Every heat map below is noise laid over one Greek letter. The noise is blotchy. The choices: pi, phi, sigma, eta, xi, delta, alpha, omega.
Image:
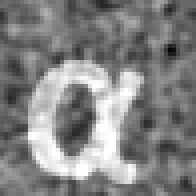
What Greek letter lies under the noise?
alpha
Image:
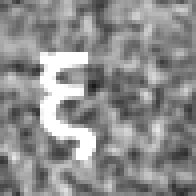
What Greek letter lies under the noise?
xi
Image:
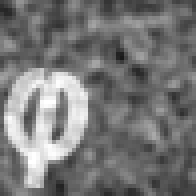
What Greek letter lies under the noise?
phi
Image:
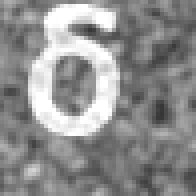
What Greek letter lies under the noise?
delta
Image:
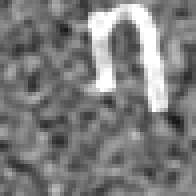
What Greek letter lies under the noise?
eta
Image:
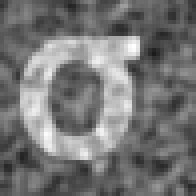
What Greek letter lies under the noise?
sigma
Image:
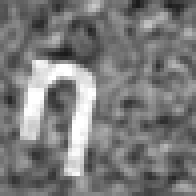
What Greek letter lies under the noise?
eta
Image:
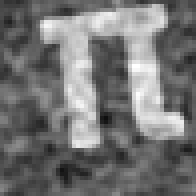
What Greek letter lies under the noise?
pi
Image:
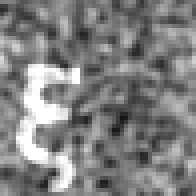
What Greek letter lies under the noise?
xi
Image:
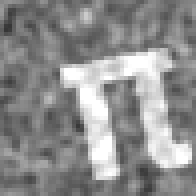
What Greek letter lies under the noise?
pi
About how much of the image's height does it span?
two thirds
